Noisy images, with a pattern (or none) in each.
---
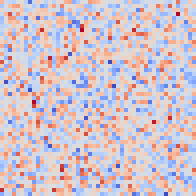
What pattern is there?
only noise
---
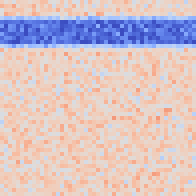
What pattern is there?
one band of rows
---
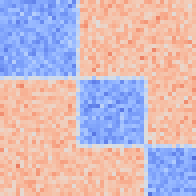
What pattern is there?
blocks along the diagonal
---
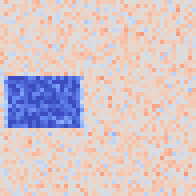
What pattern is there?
one block
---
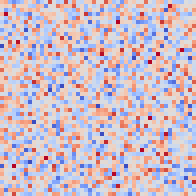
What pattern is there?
only noise
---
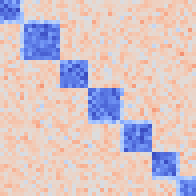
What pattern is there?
blocks along the diagonal
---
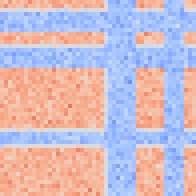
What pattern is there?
bands of rows crossing bands of columns
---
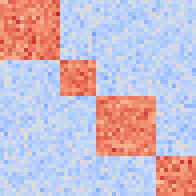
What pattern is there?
blocks along the diagonal
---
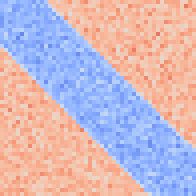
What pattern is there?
a diagonal band
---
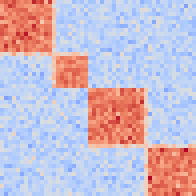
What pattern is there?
blocks along the diagonal
